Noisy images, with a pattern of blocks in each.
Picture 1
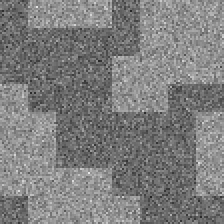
mirrored about the diagonal from the bottom left
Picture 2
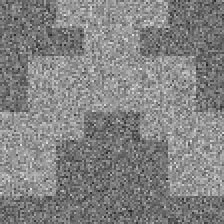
left and right mirror each other
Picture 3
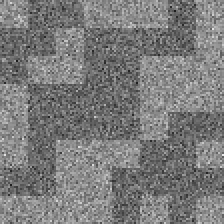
mirrored about the diagonal from the top left
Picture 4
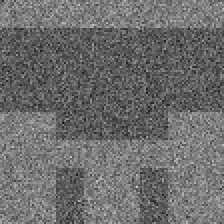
left and right mirror each other
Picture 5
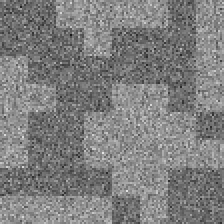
mirrored about the diagonal from the top left
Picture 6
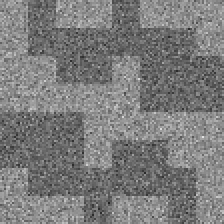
the same after a half turn
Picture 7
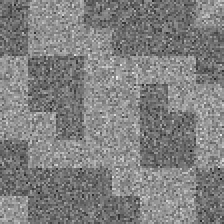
the same after a half turn
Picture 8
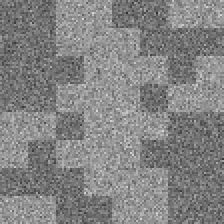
the same after a half turn
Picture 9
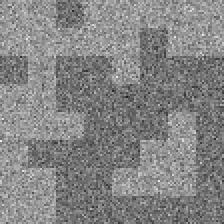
mirrored about the diagonal from the top left
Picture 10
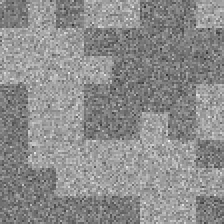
mirrored about the diagonal from the bottom left
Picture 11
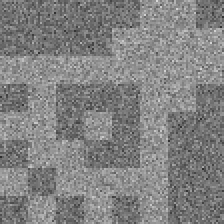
mirrored about the diagonal from the bottom left
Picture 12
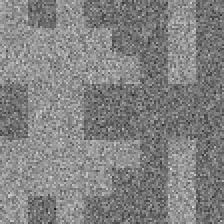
top and bottom mirror each other
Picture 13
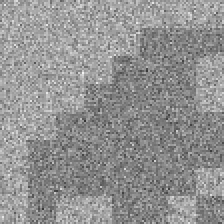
mirrored about the diagonal from the top left
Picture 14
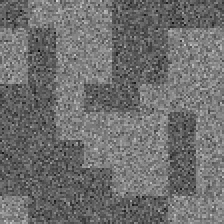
no symmetry
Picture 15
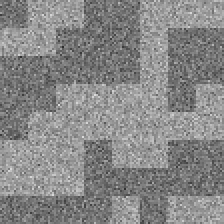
no symmetry
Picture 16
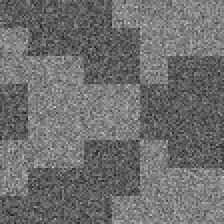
top and bottom mirror each other
